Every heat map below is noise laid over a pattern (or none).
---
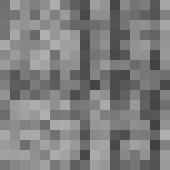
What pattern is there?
bands of rows crossing bands of columns
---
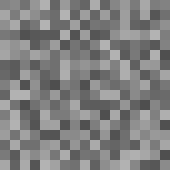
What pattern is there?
only noise
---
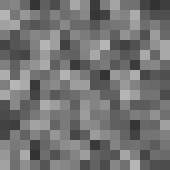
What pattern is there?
a checkerboard
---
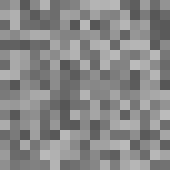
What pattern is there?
only noise
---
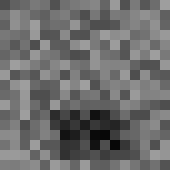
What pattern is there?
one block
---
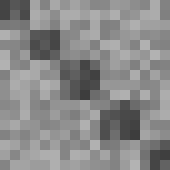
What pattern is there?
blocks along the diagonal
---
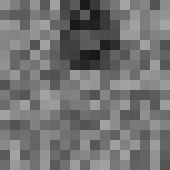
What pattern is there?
one block
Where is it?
top middle
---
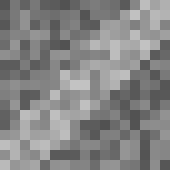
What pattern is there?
a diagonal band
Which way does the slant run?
bottom left to top right
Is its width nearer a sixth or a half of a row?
a half
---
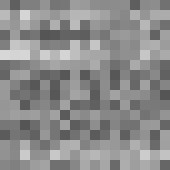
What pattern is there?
bands of rows
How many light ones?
3
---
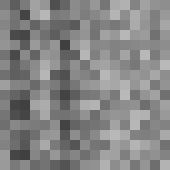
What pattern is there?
bands of columns
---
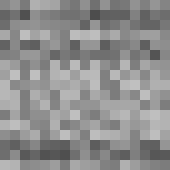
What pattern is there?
bands of rows
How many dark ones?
3
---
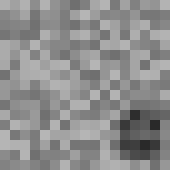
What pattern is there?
one block
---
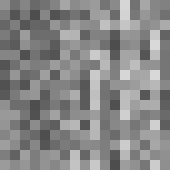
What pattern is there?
bands of columns
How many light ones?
4
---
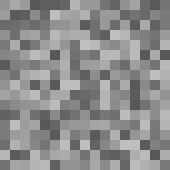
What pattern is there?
only noise
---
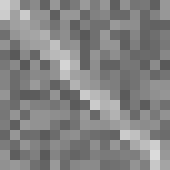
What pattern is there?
a diagonal band
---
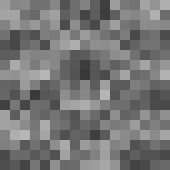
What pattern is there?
a checkerboard
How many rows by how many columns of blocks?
6 by 3
